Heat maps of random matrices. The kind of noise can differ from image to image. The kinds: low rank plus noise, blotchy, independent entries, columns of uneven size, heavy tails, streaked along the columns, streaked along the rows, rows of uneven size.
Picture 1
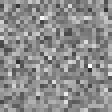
independent entries
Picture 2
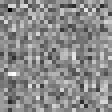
low rank plus noise
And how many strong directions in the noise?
one
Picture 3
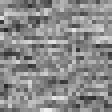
streaked along the rows
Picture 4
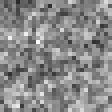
blotchy
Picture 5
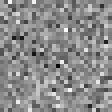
heavy tails
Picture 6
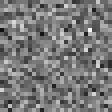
independent entries
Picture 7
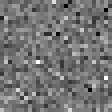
heavy tails
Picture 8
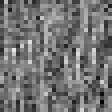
streaked along the columns
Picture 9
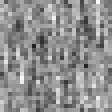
streaked along the columns
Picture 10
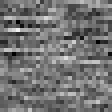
streaked along the rows
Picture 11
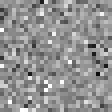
heavy tails
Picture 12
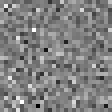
heavy tails
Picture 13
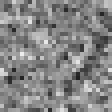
blotchy
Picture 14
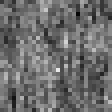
streaked along the columns
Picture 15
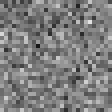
independent entries
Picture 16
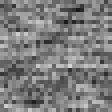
streaked along the rows
